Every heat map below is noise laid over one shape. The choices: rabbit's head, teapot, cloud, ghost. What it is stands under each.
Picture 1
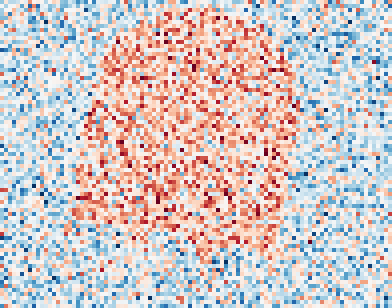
ghost
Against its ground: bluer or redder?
redder
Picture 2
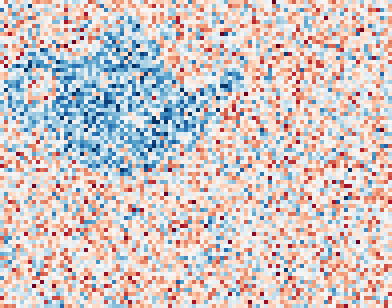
teapot
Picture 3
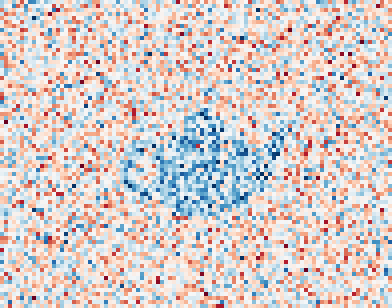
teapot
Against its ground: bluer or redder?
bluer
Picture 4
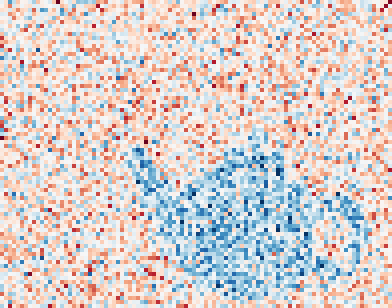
teapot
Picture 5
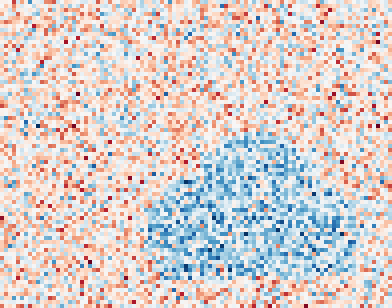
cloud
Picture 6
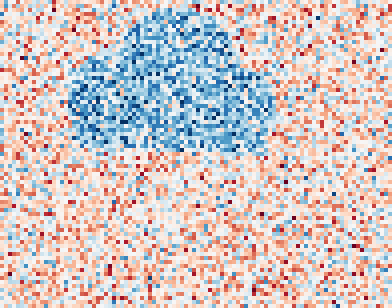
cloud
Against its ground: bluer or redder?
bluer
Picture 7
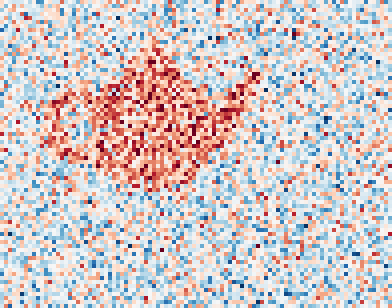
teapot
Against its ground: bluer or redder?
redder
